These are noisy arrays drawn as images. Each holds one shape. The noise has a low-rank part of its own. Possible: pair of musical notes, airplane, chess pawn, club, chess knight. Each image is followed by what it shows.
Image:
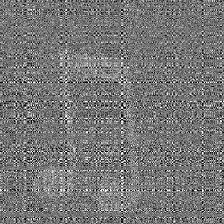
pair of musical notes
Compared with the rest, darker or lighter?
lighter
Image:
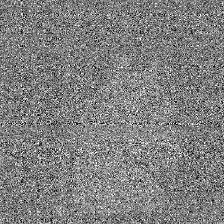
chess knight
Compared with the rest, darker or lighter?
lighter
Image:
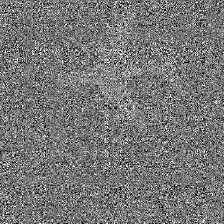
airplane
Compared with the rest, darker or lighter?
lighter
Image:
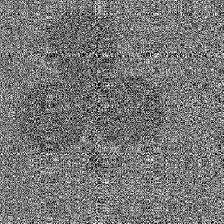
club
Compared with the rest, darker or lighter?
darker
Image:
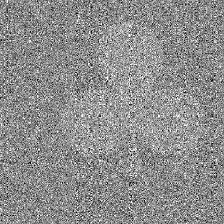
club
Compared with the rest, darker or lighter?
lighter
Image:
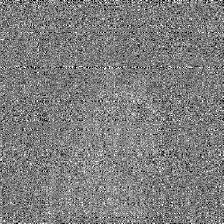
chess knight
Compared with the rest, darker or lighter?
lighter
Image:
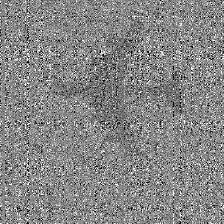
airplane
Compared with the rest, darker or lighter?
darker
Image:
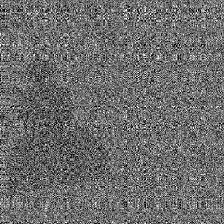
chess pawn
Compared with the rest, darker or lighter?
darker
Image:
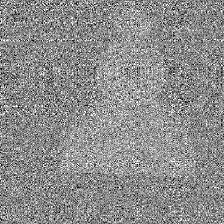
chess pawn
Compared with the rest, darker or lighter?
lighter
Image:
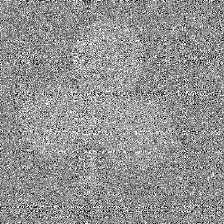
club
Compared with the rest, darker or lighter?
lighter
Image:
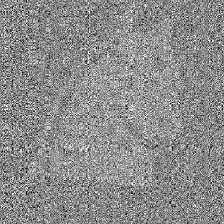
chess knight
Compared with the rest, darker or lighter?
lighter
